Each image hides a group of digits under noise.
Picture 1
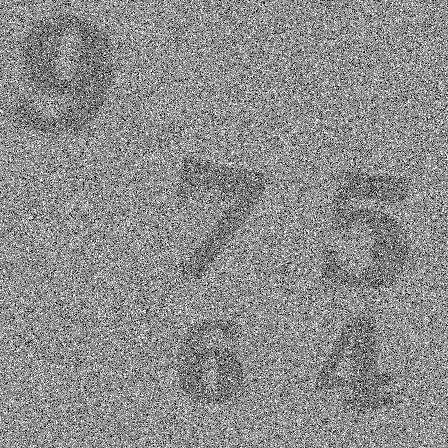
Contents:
top left: 9; centre: 7; middle right: 5; bottom middle: 6; bottom right: 4
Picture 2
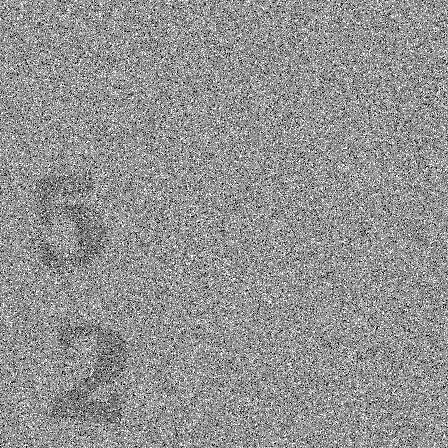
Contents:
middle left: 5; bottom left: 2
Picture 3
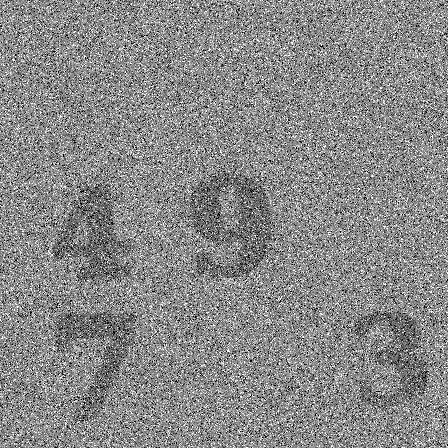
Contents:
middle left: 4; centre: 9; bottom left: 7; bottom right: 3
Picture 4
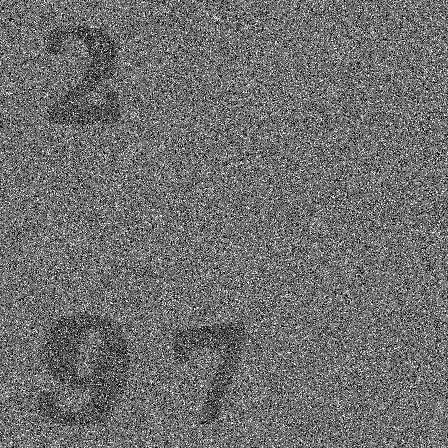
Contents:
top left: 2; bottom left: 9; bottom middle: 7
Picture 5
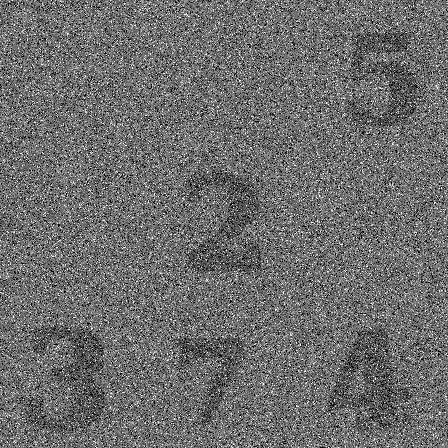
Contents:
top right: 5; centre: 2; bottom left: 3; bottom middle: 7; bottom right: 4
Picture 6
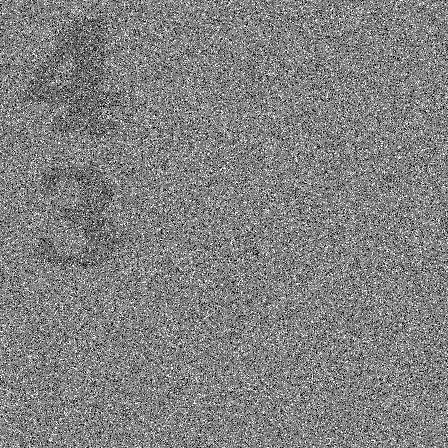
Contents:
top left: 4; middle left: 3
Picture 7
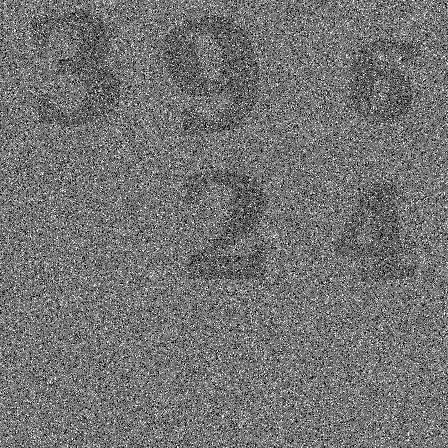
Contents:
top left: 3; top middle: 9; top right: 6; centre: 2; middle right: 4
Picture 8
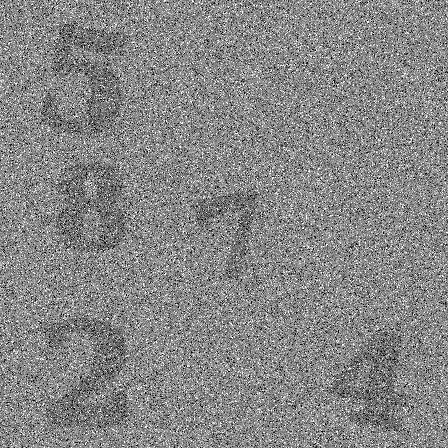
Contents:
top left: 5; middle left: 8; centre: 7; bottom left: 2; bottom right: 4
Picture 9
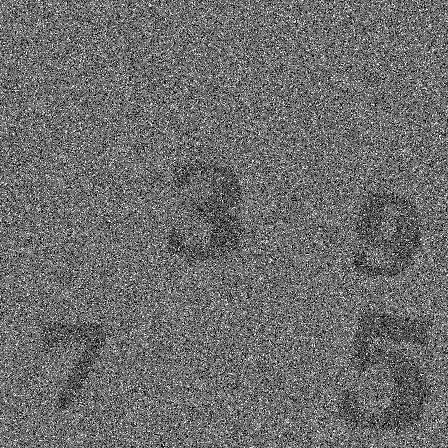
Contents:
centre: 3; middle right: 9; bottom left: 7; bottom right: 5
